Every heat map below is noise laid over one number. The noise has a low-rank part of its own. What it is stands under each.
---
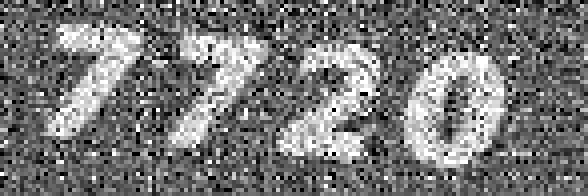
7720
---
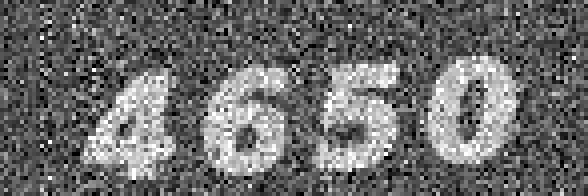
4650
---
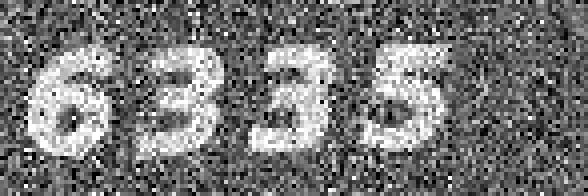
6335
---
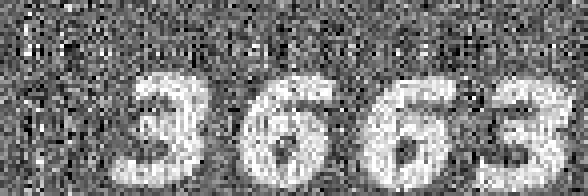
3663
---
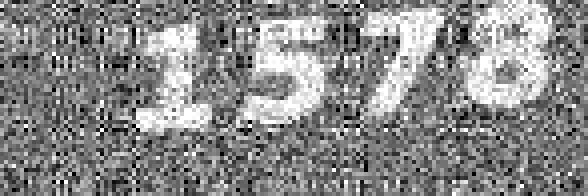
1578
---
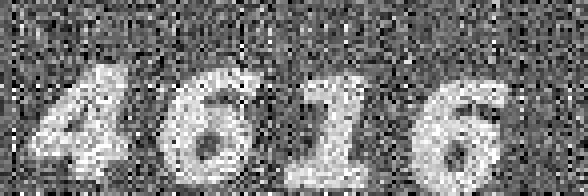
4616
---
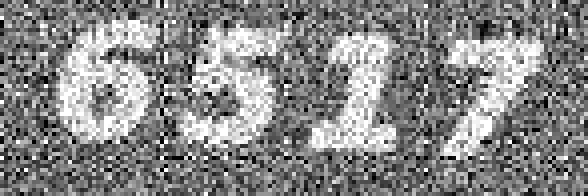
6517
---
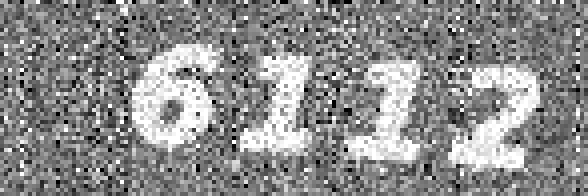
6112
